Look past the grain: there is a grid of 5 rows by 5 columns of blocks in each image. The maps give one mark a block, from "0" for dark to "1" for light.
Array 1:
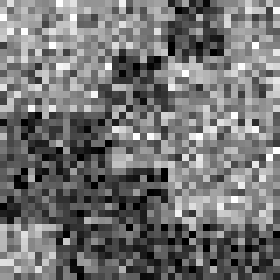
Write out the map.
1 1 1 0 1
1 1 0 1 1
0 0 1 1 1
0 0 0 1 1
1 0 0 0 0
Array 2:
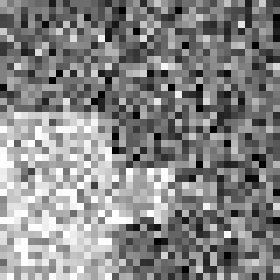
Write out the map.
0 0 0 0 0
0 0 0 0 0
1 1 0 0 0
1 1 1 0 0
1 1 0 0 0
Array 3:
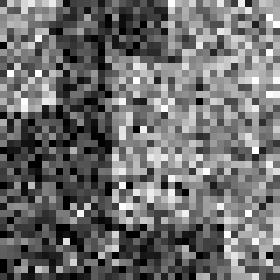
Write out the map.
1 0 0 1 1
1 0 1 1 1
0 0 1 1 1
0 0 1 1 1
0 0 0 0 1
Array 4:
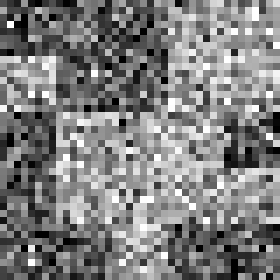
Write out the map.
0 0 0 1 1
1 0 0 1 1
0 1 1 1 0
0 1 1 1 1
0 0 1 0 0
